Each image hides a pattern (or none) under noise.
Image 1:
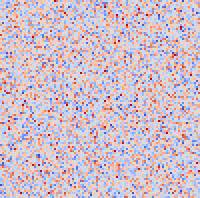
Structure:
only noise
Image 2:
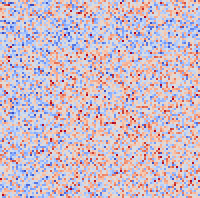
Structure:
bands of rows crossing bands of columns
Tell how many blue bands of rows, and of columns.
1 and 1
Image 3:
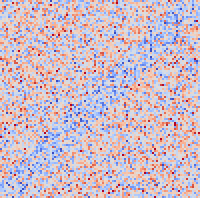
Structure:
a diagonal band
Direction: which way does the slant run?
bottom left to top right
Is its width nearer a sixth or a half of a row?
a sixth
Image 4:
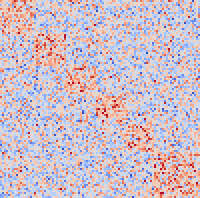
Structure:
blocks along the diagonal
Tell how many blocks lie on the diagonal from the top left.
6
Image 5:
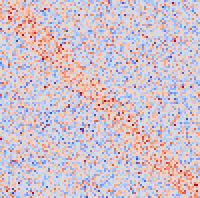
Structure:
a diagonal band
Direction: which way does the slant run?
top left to bottom right
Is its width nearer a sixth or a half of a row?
a sixth
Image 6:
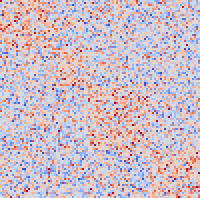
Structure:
blocks along the diagonal
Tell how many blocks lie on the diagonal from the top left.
4
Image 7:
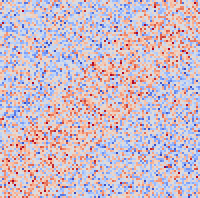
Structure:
a diagonal band
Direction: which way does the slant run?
bottom left to top right
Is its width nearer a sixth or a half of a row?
a half
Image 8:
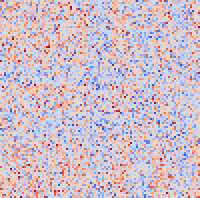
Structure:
bands of rows crossing bands of columns
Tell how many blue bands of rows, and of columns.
2 and 3
